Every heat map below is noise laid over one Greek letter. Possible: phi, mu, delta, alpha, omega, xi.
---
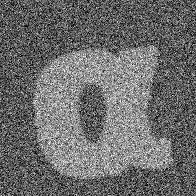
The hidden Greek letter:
alpha
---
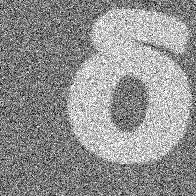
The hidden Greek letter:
delta
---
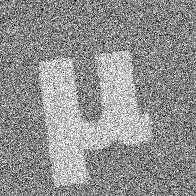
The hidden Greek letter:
mu
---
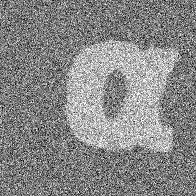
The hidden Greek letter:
alpha
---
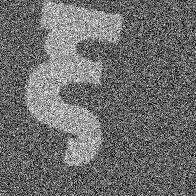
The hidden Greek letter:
xi
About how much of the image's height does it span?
nearly all
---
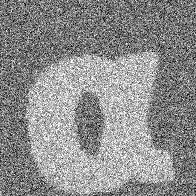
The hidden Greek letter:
alpha
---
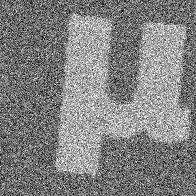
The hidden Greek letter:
mu
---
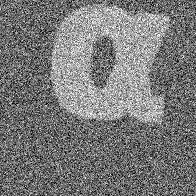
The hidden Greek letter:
alpha
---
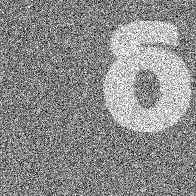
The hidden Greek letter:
delta
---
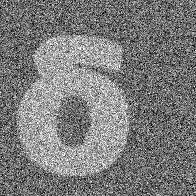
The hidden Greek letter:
delta
